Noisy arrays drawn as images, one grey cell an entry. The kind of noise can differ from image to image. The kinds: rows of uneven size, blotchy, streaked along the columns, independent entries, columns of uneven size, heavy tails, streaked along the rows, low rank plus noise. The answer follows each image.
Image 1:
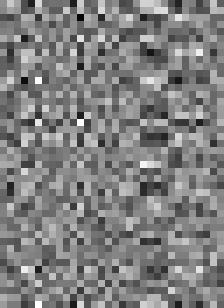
low rank plus noise
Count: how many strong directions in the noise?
one
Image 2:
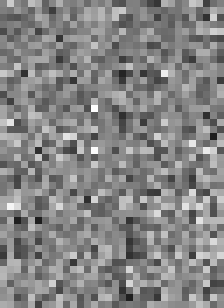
low rank plus noise
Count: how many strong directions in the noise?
five to eight
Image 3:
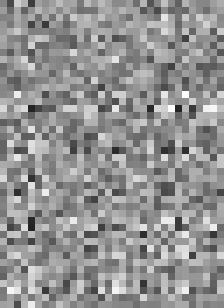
low rank plus noise
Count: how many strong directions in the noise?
two
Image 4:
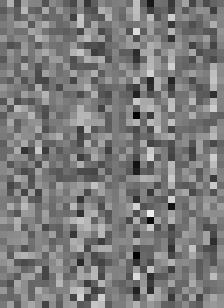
columns of uneven size
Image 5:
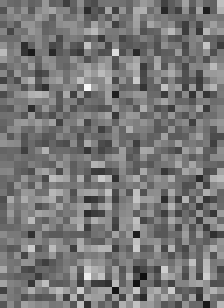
low rank plus noise
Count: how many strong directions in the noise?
two
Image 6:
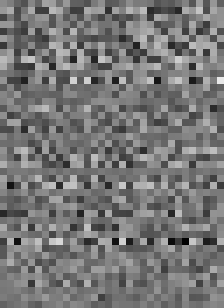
rows of uneven size
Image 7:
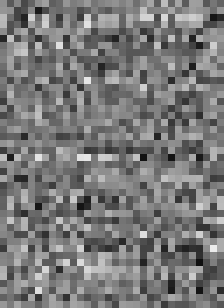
low rank plus noise
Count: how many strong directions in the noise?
two
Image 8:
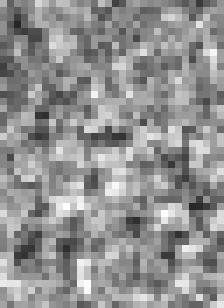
blotchy
